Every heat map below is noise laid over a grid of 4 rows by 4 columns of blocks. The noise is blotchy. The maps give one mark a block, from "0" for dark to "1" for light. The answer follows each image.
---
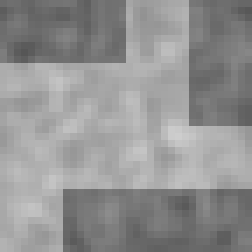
0 0 1 0
1 1 1 0
1 1 1 1
1 0 0 0
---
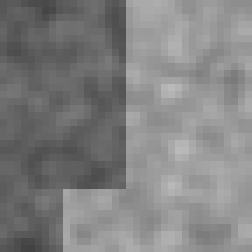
0 0 1 1
0 0 1 1
0 0 1 1
0 1 1 1
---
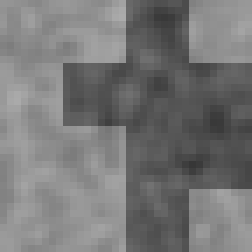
1 1 0 1
1 0 0 0
1 1 0 0
1 1 0 1
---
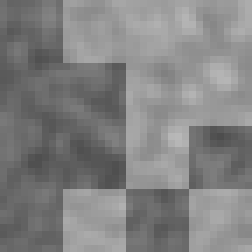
0 1 1 1
0 0 1 1
0 0 1 0
0 1 0 1
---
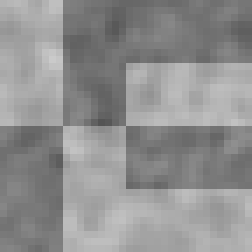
1 0 0 0
1 0 1 1
0 1 0 0
0 1 1 1
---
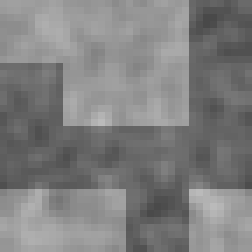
1 1 1 0
0 1 1 0
0 0 0 0
1 1 0 1
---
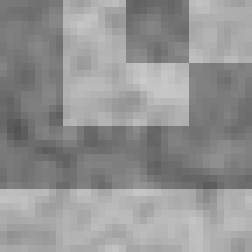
0 1 0 1
0 1 1 0
0 0 0 0
1 1 1 1
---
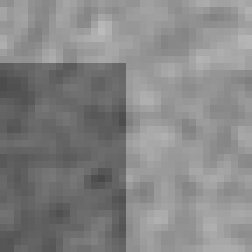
1 1 1 1
0 0 1 1
0 0 1 1
0 0 1 1
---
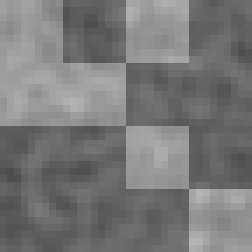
1 0 1 0
1 1 0 0
0 0 1 0
0 0 0 1
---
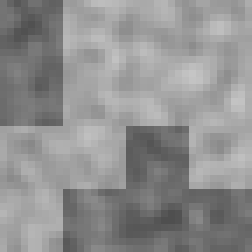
0 1 1 1
0 1 1 1
1 1 0 1
1 0 0 0
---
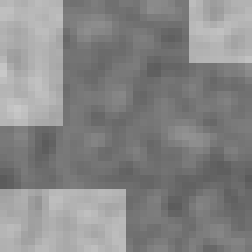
1 0 0 1
1 0 0 0
0 0 0 0
1 1 0 0
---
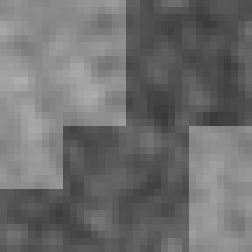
1 1 0 0
1 1 0 0
1 0 0 1
0 0 0 1
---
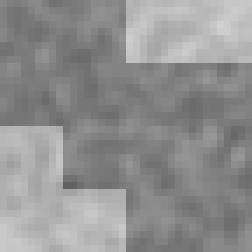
0 0 1 1
0 0 0 0
1 0 0 0
1 1 0 0
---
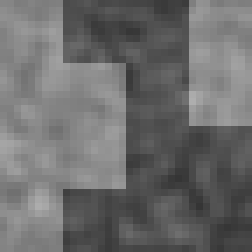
1 0 0 1
1 1 0 1
1 1 0 0
1 0 0 0
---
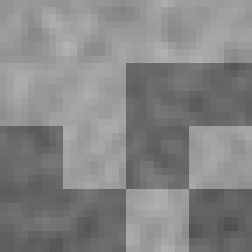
1 1 1 1
1 1 0 0
0 1 0 1
0 0 1 0
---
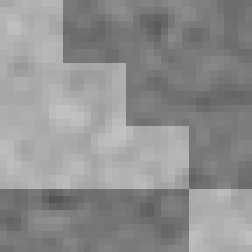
1 0 0 0
1 1 0 0
1 1 1 0
0 0 0 1
